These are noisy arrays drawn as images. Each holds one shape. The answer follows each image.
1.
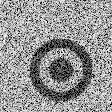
bullseye
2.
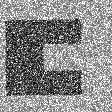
square with a notch
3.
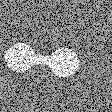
dumbbell
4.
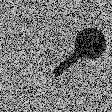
lollipop
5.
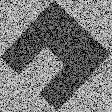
square with a notch
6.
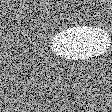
ellipse
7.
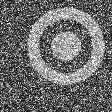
bullseye
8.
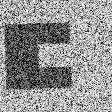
square with a notch
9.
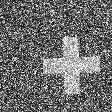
cross
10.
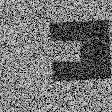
square with a notch
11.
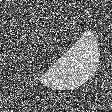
half disc
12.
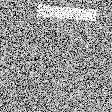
bar
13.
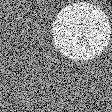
disc
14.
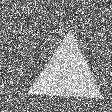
triangle
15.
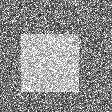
square
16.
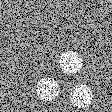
three dots
